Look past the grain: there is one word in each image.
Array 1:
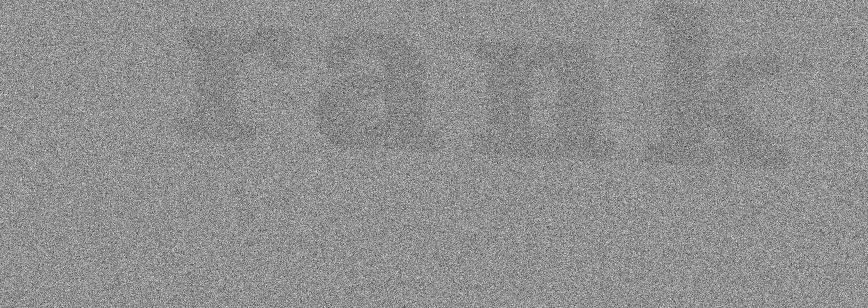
rank
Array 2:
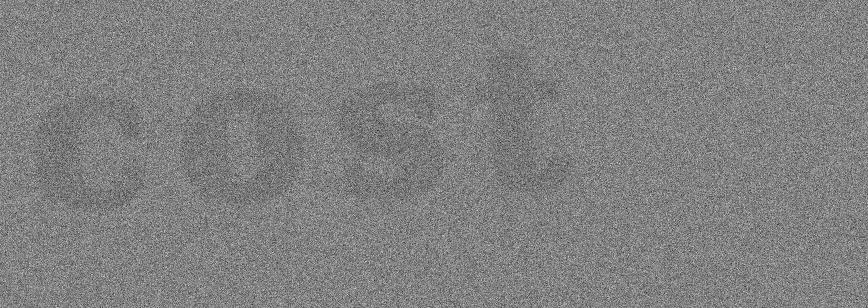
cost
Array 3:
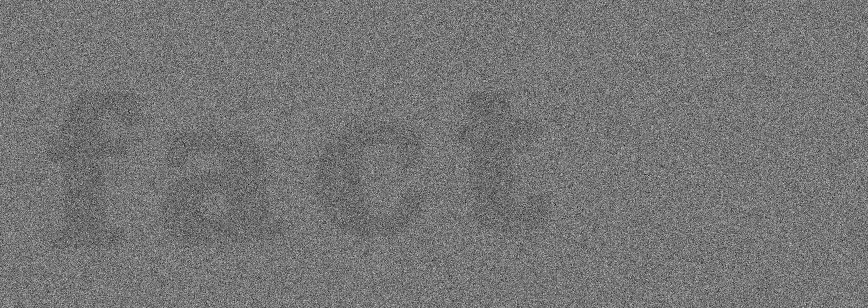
fact
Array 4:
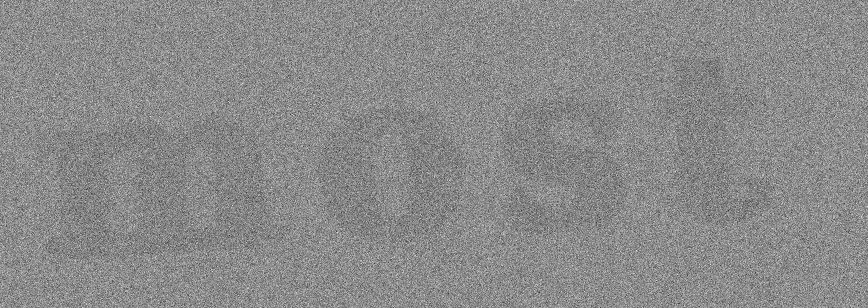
most
